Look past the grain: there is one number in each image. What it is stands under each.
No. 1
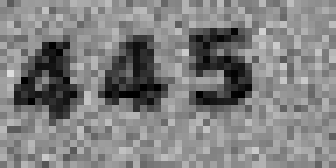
445
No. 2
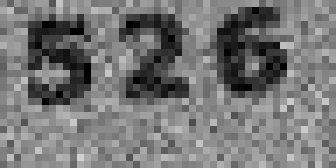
526
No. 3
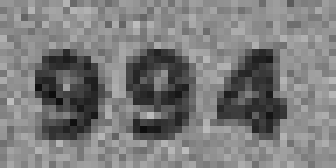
994
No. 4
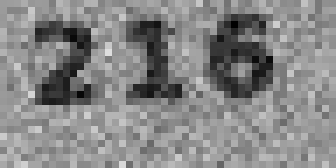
216
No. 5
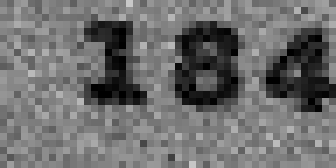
184
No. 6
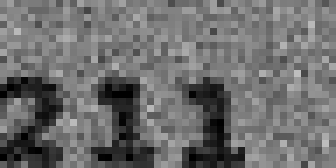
211
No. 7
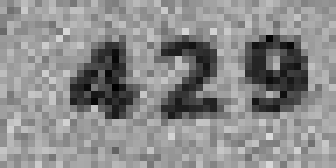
429
